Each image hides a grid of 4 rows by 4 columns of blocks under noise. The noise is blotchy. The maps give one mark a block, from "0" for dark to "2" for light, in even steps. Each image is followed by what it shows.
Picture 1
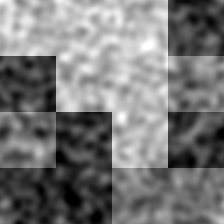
2 2 2 0
0 2 2 1
1 0 2 0
0 0 1 1
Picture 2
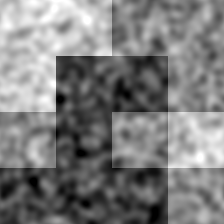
2 2 1 1
2 0 0 1
1 0 1 2
0 0 0 1
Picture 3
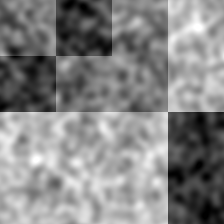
1 0 1 2
0 1 1 2
2 2 2 0
2 2 2 0
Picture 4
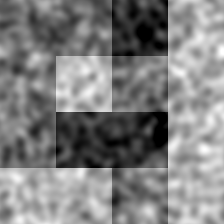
1 1 0 2
1 2 1 2
1 0 0 2
2 2 1 2
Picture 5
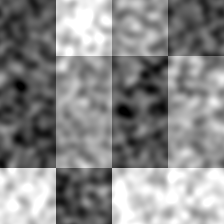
0 2 1 0
0 1 0 1
0 1 0 1
2 0 2 2
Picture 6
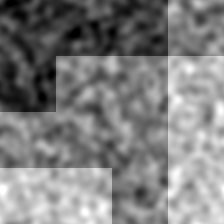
0 0 0 1
0 1 1 2
1 1 1 2
2 2 1 2
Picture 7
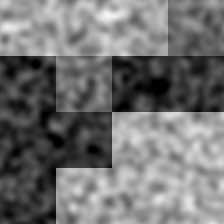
2 2 2 1
0 1 0 0
0 0 2 2
0 2 2 2
